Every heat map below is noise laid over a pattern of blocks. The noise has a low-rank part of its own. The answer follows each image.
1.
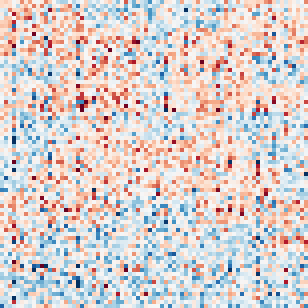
left and right mirror each other
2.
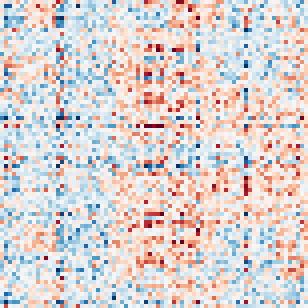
top and bottom mirror each other
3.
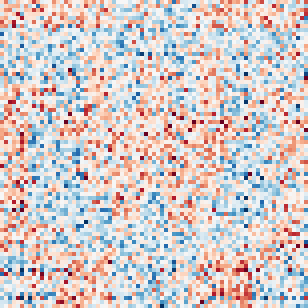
left and right mirror each other
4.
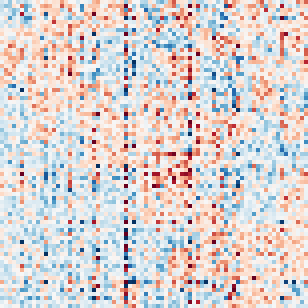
mirrored about the diagonal from the bottom left
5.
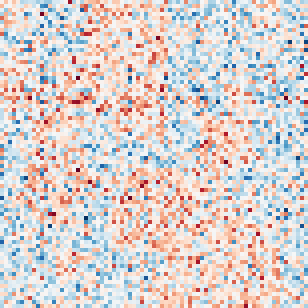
no symmetry
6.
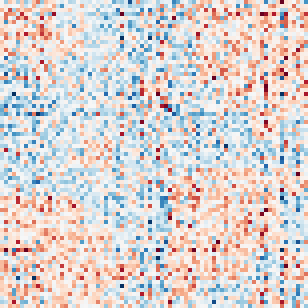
mirrored about the diagonal from the top left
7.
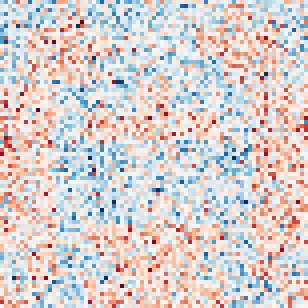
left and right mirror each other
